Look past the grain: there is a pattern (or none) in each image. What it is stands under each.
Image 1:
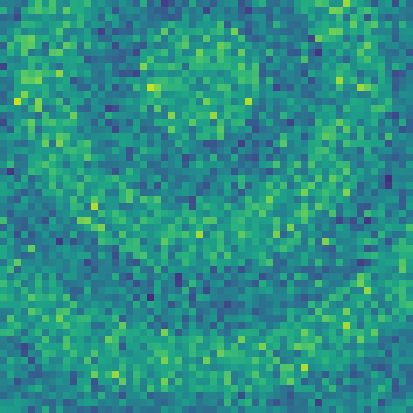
rings round one point
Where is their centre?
top middle
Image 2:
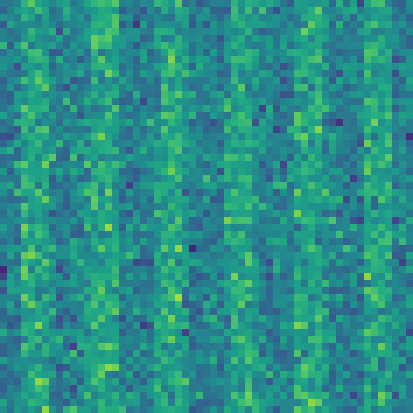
vertical stripes
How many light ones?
6
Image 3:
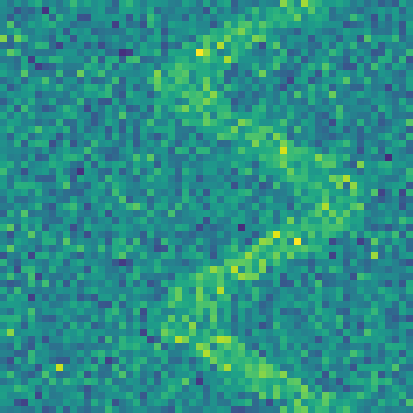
a wavy band
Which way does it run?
top to bottom
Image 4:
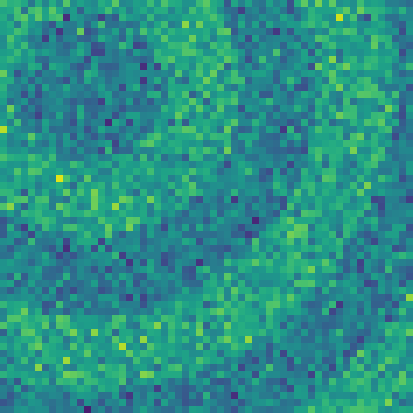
rings round one point
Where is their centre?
top left
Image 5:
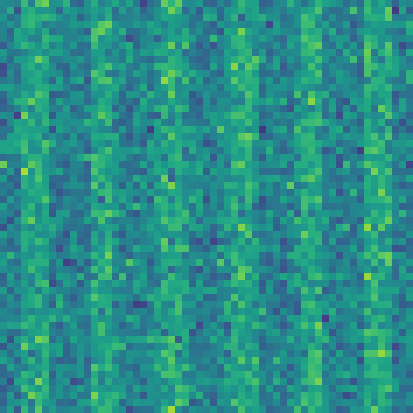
vertical stripes
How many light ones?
6
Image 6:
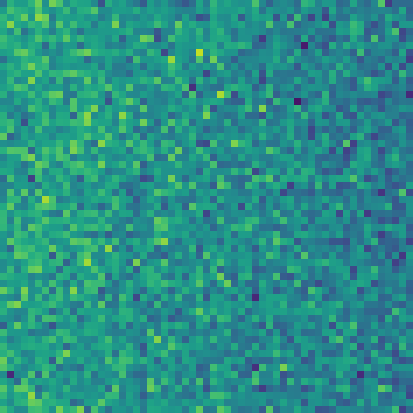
a smooth slope
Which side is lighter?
left
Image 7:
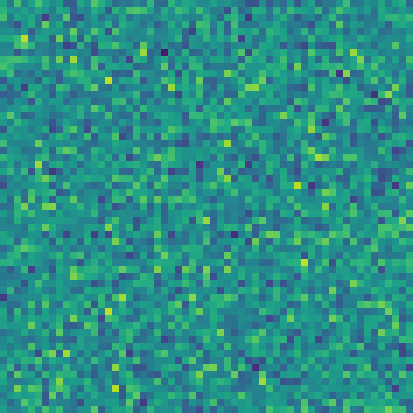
only noise
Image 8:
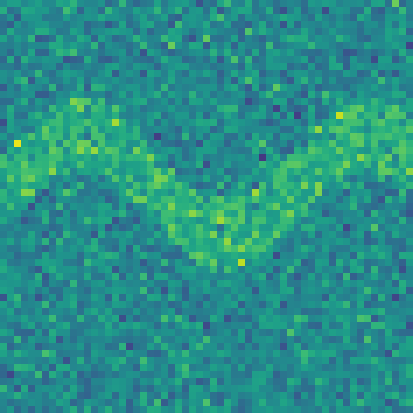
a wavy band
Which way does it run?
left to right
